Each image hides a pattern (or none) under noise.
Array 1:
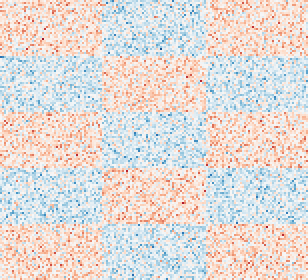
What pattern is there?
a checkerboard
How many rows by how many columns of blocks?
5 by 3
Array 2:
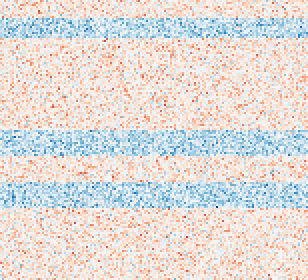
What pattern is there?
bands of rows
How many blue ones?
3
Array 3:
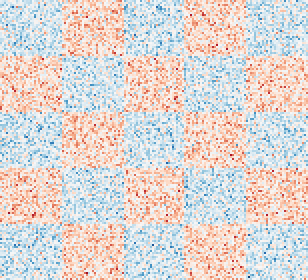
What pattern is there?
a checkerboard
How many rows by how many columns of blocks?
5 by 5
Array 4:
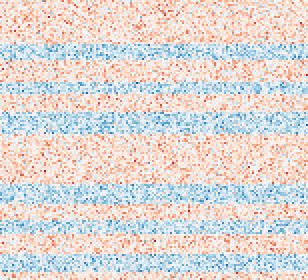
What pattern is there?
bands of rows
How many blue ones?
6
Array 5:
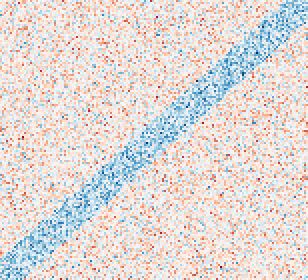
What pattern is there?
a diagonal band
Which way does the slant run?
bottom left to top right
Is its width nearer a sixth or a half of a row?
a sixth
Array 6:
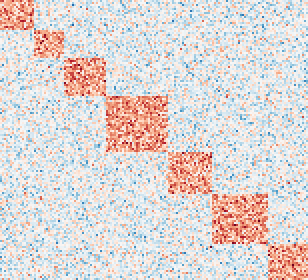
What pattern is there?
blocks along the diagonal
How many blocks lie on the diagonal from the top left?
7
